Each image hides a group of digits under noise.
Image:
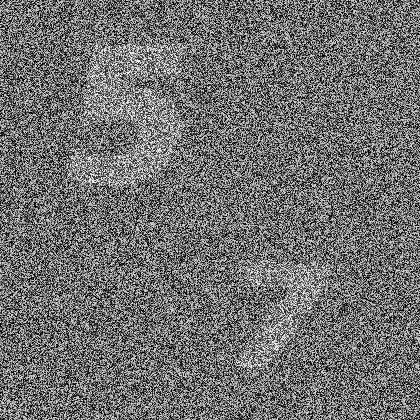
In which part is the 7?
bottom right
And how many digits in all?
2
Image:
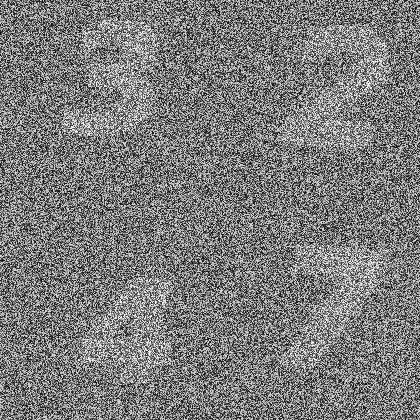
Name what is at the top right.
2
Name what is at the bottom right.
7
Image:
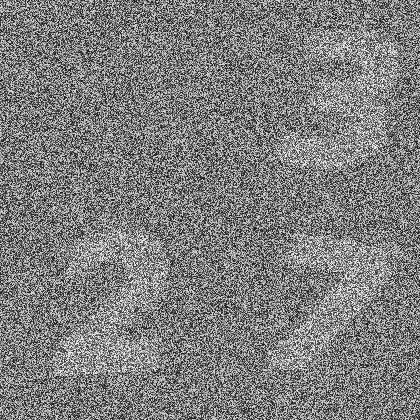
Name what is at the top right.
3
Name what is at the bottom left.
2
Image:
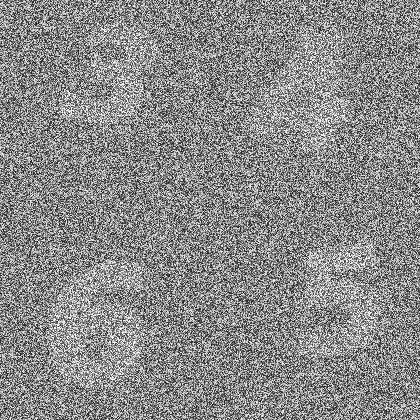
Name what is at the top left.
3
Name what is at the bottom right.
5
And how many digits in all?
4
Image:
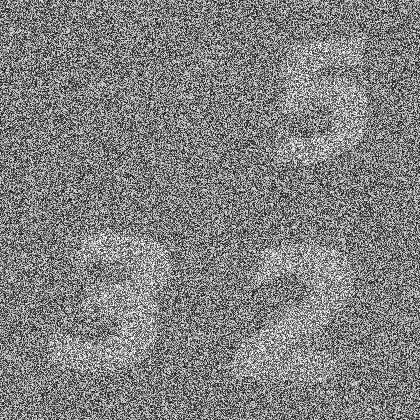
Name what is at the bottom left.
3
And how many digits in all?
3
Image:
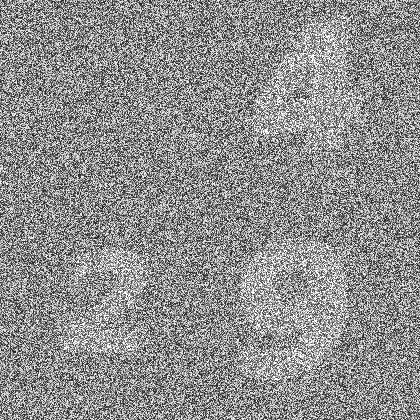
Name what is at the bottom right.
9
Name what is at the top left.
nothing
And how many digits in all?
3
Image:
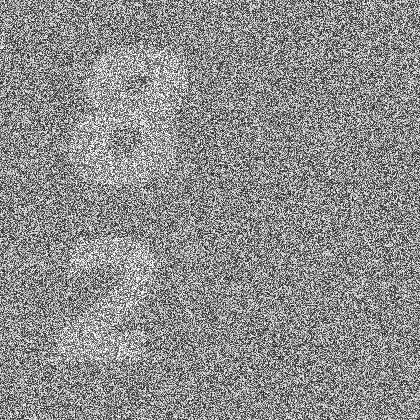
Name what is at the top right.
nothing
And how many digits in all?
2
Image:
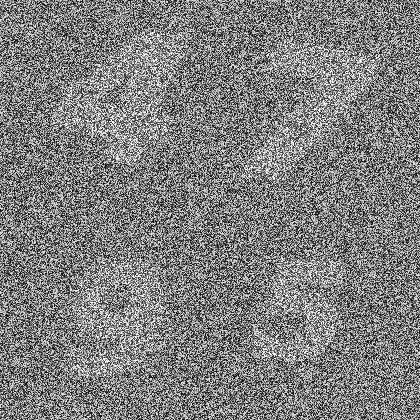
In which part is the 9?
bottom left
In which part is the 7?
top right
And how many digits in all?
4
